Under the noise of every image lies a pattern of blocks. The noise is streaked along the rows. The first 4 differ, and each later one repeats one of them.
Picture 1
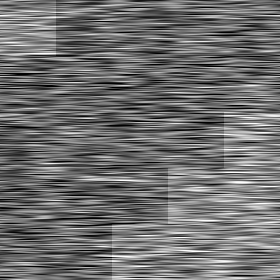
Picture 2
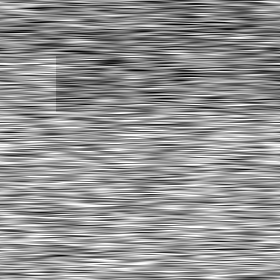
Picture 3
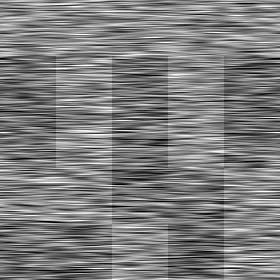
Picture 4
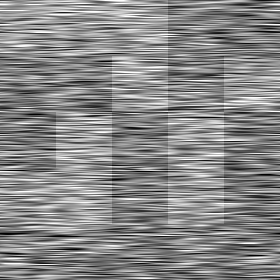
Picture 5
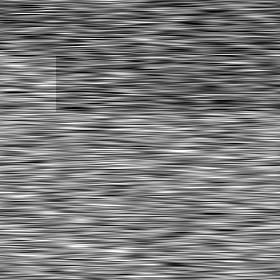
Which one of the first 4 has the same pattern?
2
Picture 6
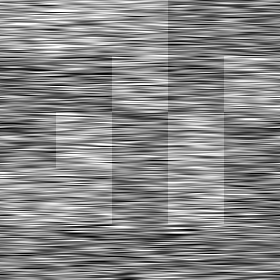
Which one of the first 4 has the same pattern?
4
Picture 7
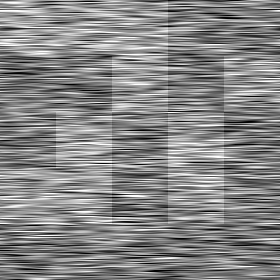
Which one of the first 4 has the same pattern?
4
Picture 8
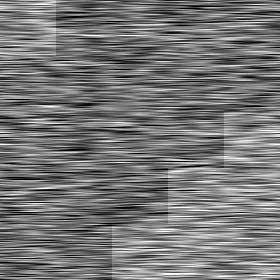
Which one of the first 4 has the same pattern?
1
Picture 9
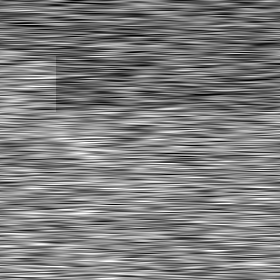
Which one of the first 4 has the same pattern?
2
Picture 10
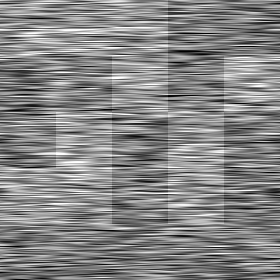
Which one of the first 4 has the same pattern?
4
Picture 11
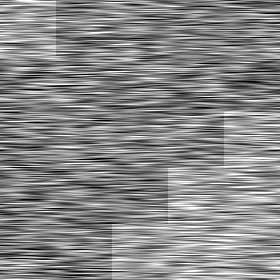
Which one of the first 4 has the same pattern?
1
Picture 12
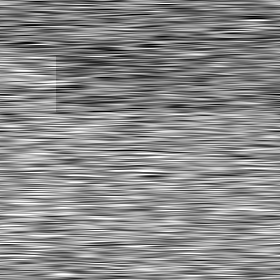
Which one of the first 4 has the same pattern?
2
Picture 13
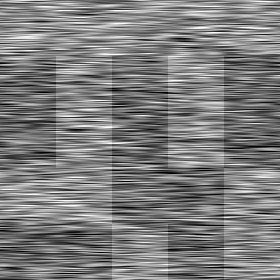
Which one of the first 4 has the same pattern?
3
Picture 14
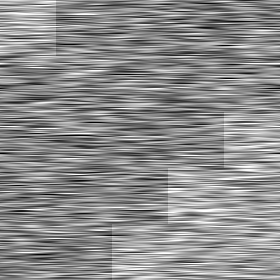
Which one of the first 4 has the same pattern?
1
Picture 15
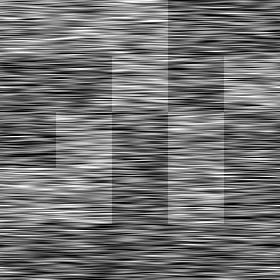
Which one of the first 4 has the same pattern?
4
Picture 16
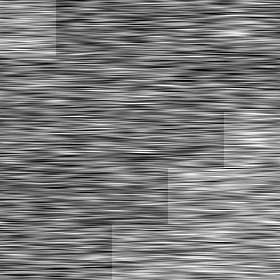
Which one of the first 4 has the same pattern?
1
